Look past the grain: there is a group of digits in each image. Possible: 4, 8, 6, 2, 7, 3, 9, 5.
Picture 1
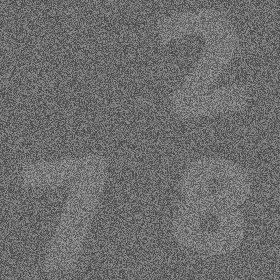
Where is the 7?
bottom left
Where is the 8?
bottom right
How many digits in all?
3
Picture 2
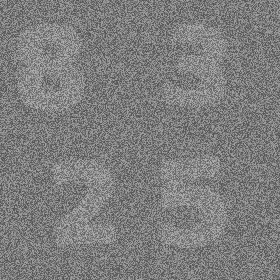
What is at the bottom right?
5
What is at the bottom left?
2
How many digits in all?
4
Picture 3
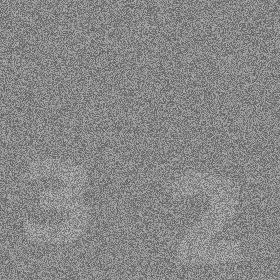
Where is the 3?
bottom left
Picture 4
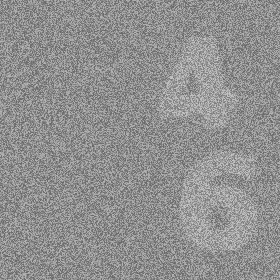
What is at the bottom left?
nothing
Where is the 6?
bottom right
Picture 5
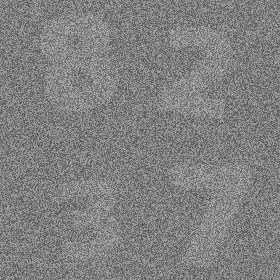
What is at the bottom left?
3
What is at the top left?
8
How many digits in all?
4
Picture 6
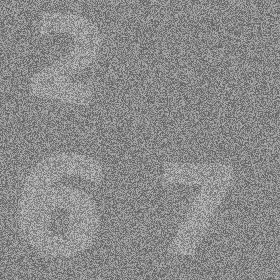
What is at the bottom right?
7
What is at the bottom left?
6
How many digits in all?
3
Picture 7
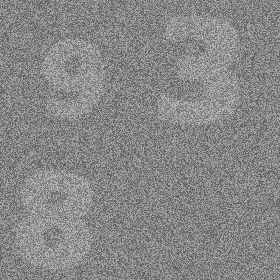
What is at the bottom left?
8
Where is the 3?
top right
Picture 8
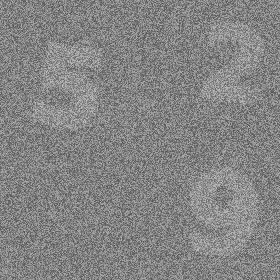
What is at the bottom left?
nothing
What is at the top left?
5
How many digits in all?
3
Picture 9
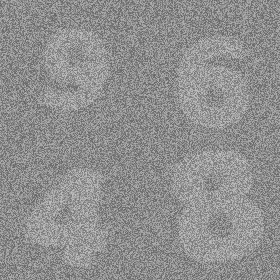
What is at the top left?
9
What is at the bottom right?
8
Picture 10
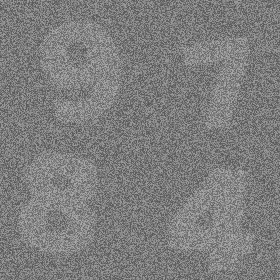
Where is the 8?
bottom left
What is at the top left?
9
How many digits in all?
4
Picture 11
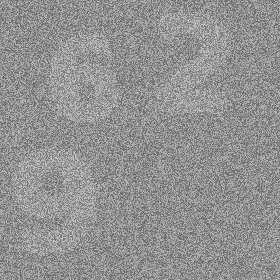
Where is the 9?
bottom left
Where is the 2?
top right
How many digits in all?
3
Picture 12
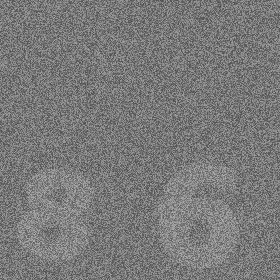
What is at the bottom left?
8
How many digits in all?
2
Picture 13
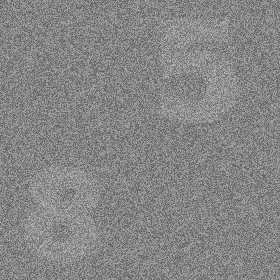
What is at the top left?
nothing
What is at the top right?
5
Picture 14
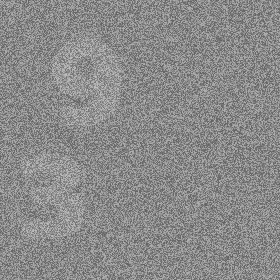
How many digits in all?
2
